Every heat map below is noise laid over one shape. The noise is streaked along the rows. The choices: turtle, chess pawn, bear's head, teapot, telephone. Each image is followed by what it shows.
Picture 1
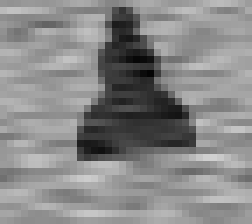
chess pawn
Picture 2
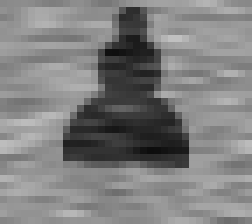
chess pawn
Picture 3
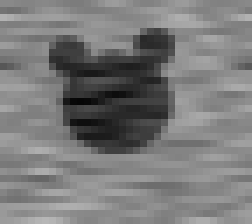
bear's head
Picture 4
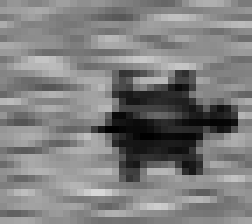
turtle
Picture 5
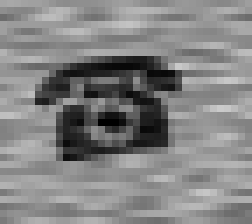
telephone
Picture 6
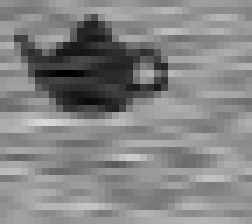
teapot
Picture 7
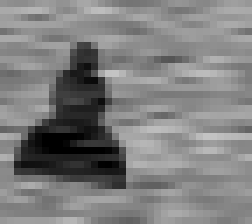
chess pawn
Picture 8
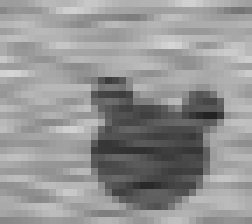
bear's head
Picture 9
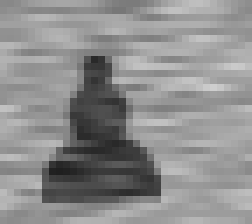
chess pawn
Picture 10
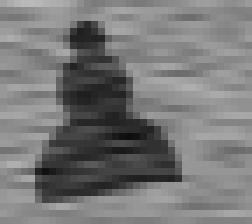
chess pawn
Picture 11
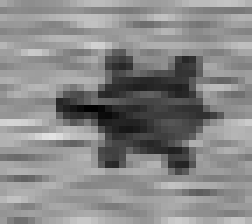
turtle
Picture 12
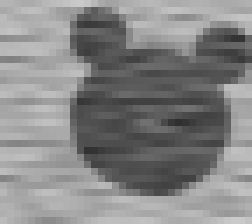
bear's head
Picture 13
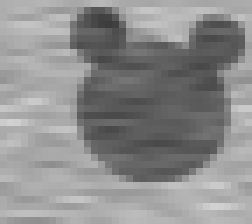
bear's head
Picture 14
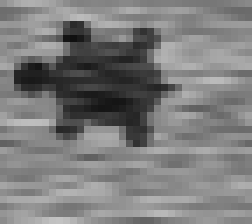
turtle
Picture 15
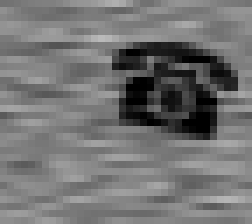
telephone
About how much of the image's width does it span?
half
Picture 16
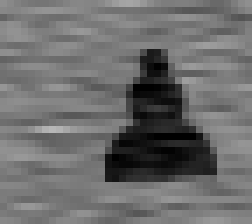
chess pawn
